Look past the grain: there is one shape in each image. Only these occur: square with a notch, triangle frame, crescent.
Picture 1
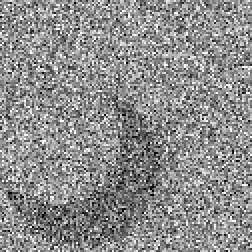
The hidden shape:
crescent
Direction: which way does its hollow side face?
up and left
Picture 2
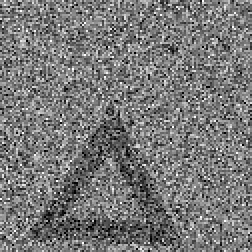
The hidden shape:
triangle frame
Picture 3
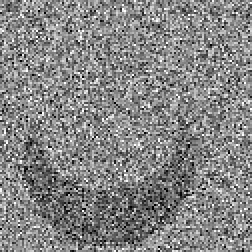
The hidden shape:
crescent
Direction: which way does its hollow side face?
up
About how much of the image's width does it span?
two thirds
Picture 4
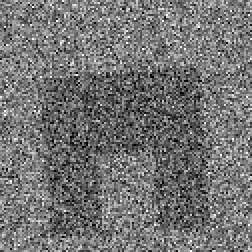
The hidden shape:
square with a notch
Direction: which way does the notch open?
down
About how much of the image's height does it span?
two thirds
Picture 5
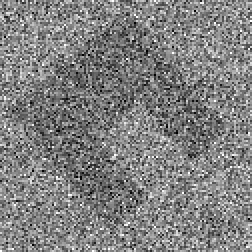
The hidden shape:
square with a notch
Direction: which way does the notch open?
down and right
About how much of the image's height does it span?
nearly all
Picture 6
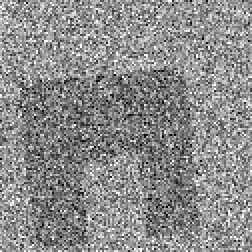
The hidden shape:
square with a notch
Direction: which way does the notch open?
down
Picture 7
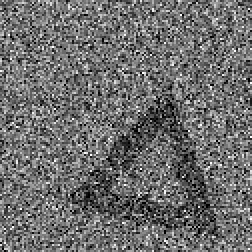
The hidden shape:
triangle frame
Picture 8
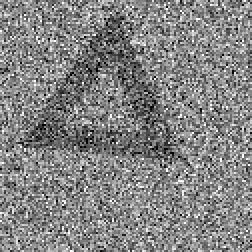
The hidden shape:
triangle frame
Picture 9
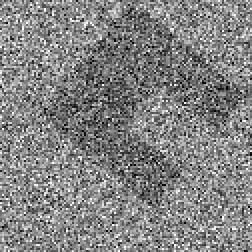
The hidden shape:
square with a notch
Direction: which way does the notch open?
down and right
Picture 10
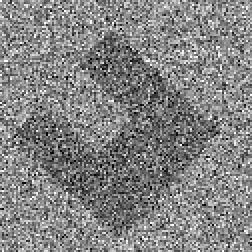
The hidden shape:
square with a notch
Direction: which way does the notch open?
up and left
